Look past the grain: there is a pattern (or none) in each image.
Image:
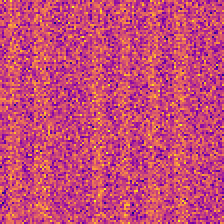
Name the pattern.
bands of columns
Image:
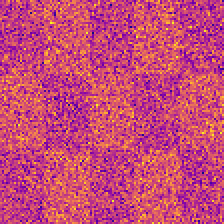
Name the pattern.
a checkerboard
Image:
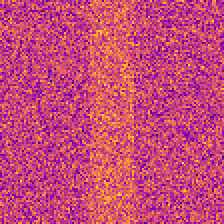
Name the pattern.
one band of columns
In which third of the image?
middle
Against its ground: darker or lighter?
lighter
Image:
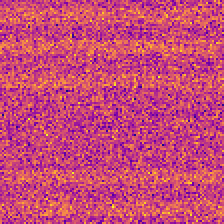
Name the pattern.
bands of rows
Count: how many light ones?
5
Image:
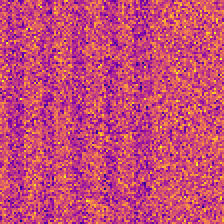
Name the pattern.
bands of columns
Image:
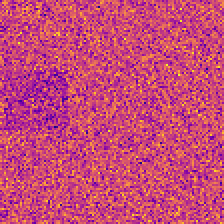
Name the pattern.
one block
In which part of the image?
middle left
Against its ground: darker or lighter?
darker
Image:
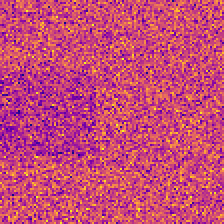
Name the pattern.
one block
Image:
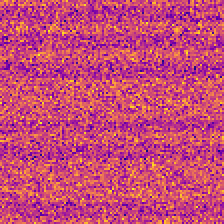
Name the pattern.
bands of rows
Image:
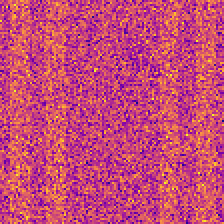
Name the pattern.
bands of columns
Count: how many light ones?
4
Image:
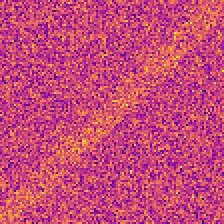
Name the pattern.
a diagonal band
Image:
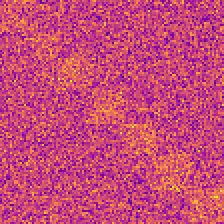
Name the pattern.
blocks along the diagonal
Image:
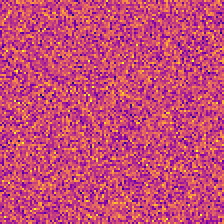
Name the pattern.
only noise
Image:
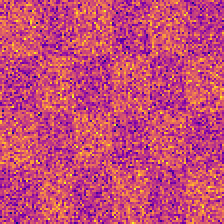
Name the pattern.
a checkerboard
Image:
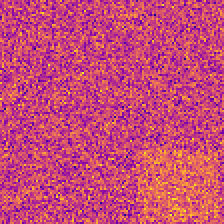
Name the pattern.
one block
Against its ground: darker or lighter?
lighter
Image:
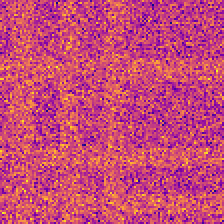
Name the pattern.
bands of rows crossing bands of columns
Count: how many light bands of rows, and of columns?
3 and 3
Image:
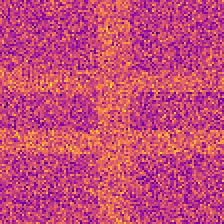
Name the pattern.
bands of rows crossing bands of columns
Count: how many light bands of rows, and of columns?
2 and 1
